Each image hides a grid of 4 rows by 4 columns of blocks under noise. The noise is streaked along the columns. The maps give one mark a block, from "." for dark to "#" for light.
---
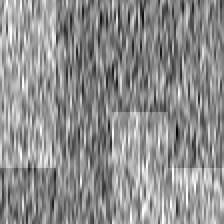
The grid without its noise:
# . . .
# . . .
# . # .
. . # #
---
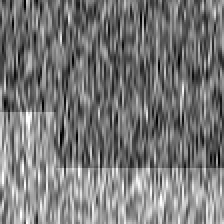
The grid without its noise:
. . . .
. . . .
# . . .
# # # #
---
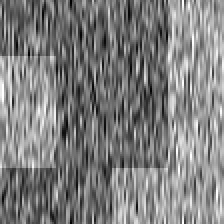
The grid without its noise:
. . . #
# . . #
# . . #
. . # #
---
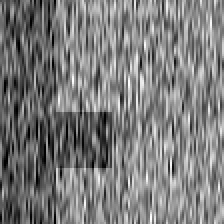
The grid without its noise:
. # # #
. # # #
. . # #
. # # #
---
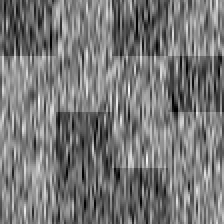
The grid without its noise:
. # . #
# # # .
# . # #
# . . #
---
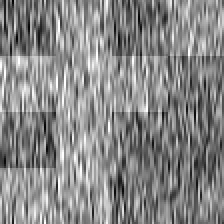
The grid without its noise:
. # . #
# # # .
. # . .
# # . .
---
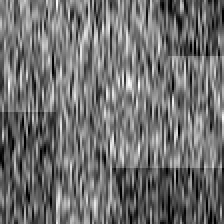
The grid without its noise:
# # # .
# # # #
. # # #
. # . .
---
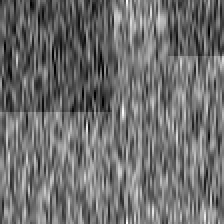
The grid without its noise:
. . # .
. . # #
# # # #
# # # #
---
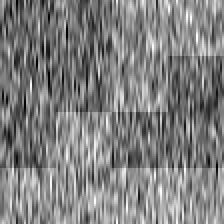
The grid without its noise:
. . # #
. . # .
. # . .
# # # #
